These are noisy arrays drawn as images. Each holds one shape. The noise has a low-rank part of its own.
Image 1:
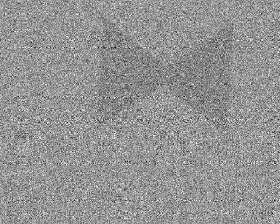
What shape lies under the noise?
bow tie
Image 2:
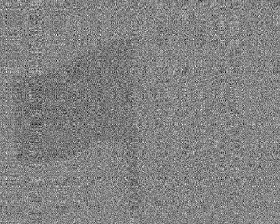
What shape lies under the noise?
flag
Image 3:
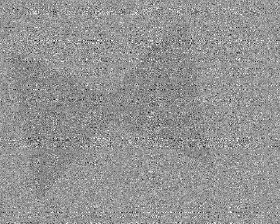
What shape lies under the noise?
bow tie
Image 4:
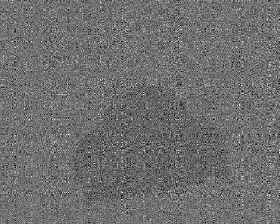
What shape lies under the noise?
cloud
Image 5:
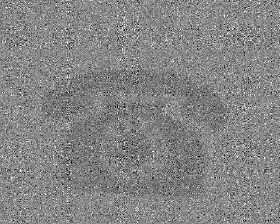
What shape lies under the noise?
telephone
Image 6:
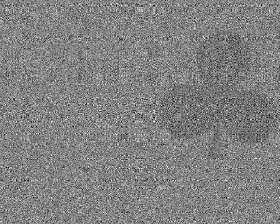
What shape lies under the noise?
club
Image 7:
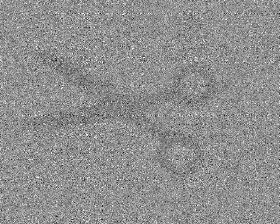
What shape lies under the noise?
pair of scissors
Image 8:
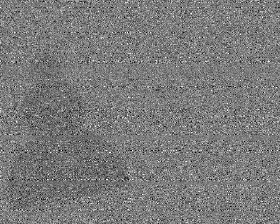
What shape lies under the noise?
chess pawn
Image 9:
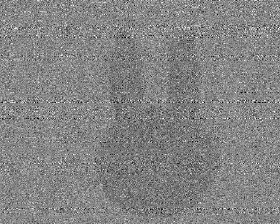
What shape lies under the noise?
rabbit's head
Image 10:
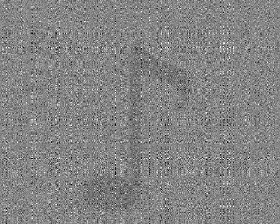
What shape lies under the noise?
musical note
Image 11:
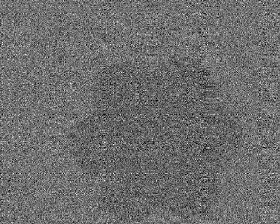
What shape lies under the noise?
flower
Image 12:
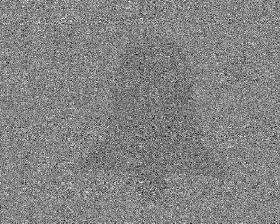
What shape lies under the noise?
bell
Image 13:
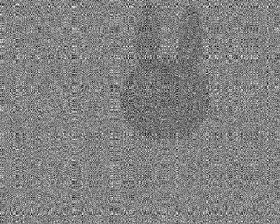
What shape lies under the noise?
rabbit's head
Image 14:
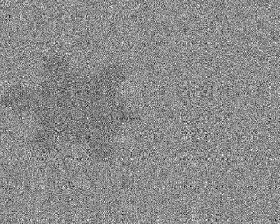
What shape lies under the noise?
turtle
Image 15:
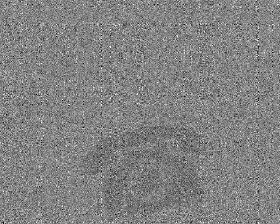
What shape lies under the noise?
telephone
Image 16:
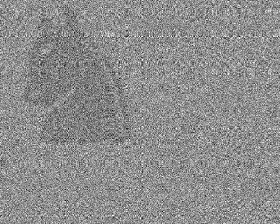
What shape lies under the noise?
chess knight
